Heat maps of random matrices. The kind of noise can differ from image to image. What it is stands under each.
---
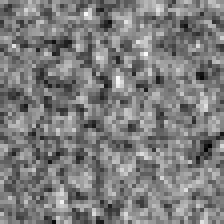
blotchy
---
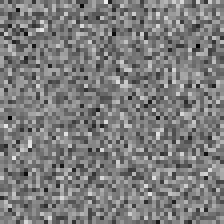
independent entries
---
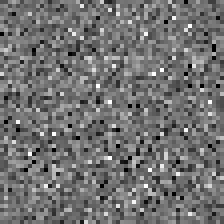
heavy tails
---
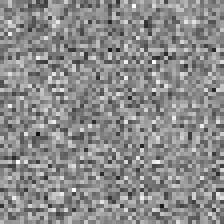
low rank plus noise
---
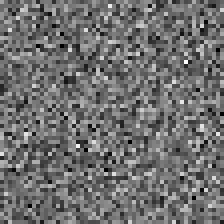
independent entries
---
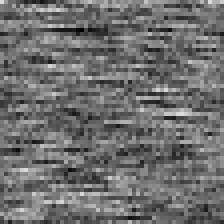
streaked along the rows
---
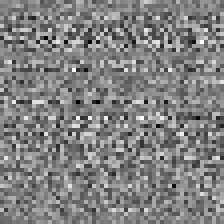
rows of uneven size
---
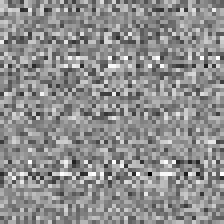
rows of uneven size
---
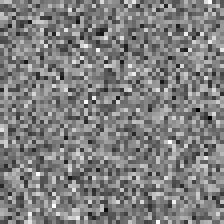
independent entries
